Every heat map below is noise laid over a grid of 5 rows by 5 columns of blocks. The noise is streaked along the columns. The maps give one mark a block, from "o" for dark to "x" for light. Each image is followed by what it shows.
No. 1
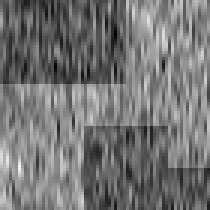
o o o x x
o o o x x
x x x x x
x x o o x
x x o o o
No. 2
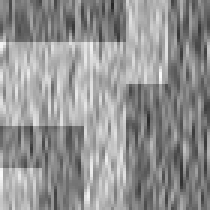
o o o x o
x x x x o
x x x o o
o o x o o
x o x o o
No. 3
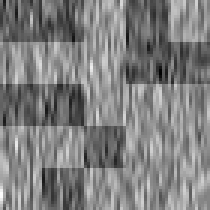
o o x o x
x x x o o
o o x x x
x x o x x
x o x x x
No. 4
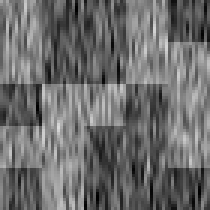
x o o x o
x o o x x
o x x o x
x x o o x
o x o o o
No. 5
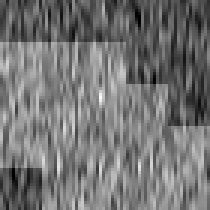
o o o o o
x x x o o
x x x x o
x x x x x
o x x x x
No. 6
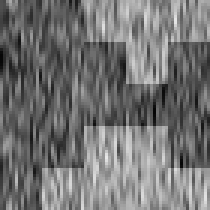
o o x x x
o o o x o
o o o o o
o o x x o
o x x x x
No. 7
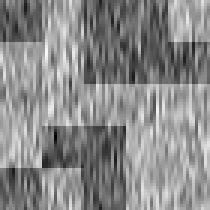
o x o o x
x x o o o
x x x x x
x o o x x
o x o x x
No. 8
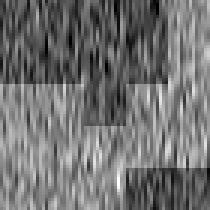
o o o o x
o o o o x
x x o x x
x x x x x
x x x o o
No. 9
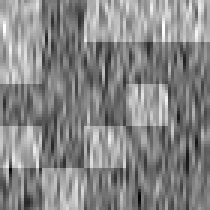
x o x x x
x o o o o
o o o x o
x o x o o
o x o o o
